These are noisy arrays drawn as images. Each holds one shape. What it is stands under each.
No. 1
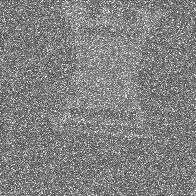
chess rook
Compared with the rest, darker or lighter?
lighter
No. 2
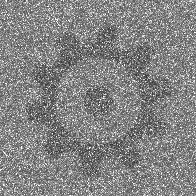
gear
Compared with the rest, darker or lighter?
darker
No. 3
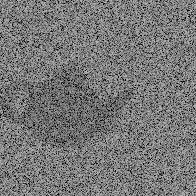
teapot
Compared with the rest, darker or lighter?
darker
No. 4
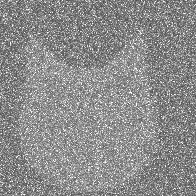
cat's head
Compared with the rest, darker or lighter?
lighter
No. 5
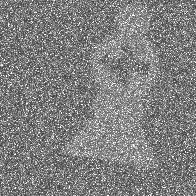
chess bishop
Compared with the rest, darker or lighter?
lighter
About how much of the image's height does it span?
nearly all
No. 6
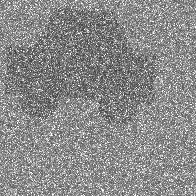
car
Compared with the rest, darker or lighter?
darker
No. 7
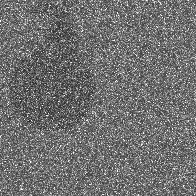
pear
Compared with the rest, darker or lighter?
darker
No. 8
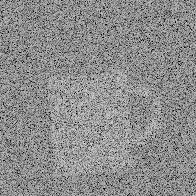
cup
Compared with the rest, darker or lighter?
lighter
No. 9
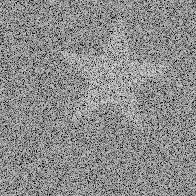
star
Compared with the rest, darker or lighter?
lighter
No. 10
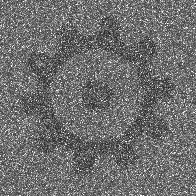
gear
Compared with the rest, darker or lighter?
darker
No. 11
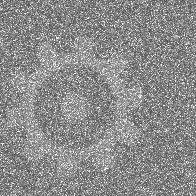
gear
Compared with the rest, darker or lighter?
lighter
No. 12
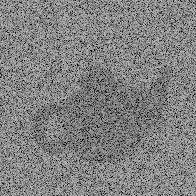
teapot
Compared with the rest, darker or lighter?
darker
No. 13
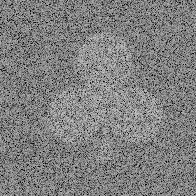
club
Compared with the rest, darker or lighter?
lighter
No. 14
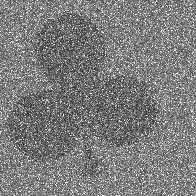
club
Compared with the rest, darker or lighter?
darker
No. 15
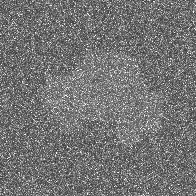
car
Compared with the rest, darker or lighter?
lighter
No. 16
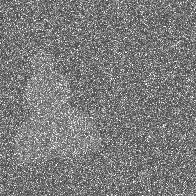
chess pawn
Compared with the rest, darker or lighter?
lighter
